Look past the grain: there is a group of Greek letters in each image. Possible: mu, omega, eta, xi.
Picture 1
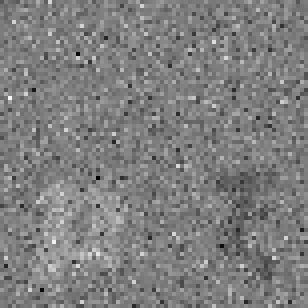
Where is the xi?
bottom right
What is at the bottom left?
mu
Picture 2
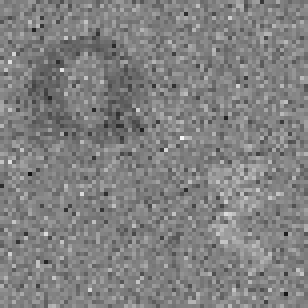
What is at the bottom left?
nothing
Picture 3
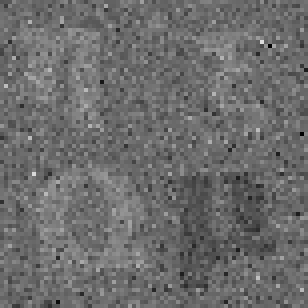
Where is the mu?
bottom right
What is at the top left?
eta
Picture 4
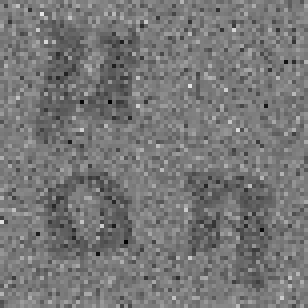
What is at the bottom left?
omega
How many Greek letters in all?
3
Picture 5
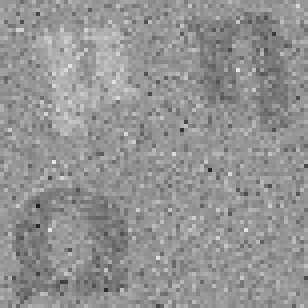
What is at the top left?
mu
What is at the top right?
eta
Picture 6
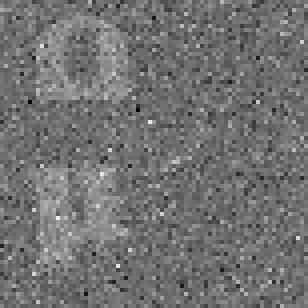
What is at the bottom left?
mu
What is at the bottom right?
nothing
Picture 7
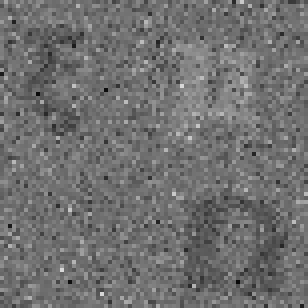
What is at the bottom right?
omega
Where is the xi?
top left
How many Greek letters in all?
3
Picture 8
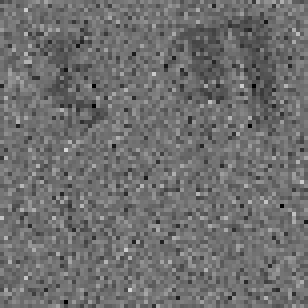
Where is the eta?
top right
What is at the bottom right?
nothing
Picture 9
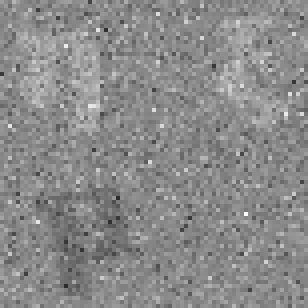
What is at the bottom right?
nothing
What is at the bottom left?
mu
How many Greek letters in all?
3
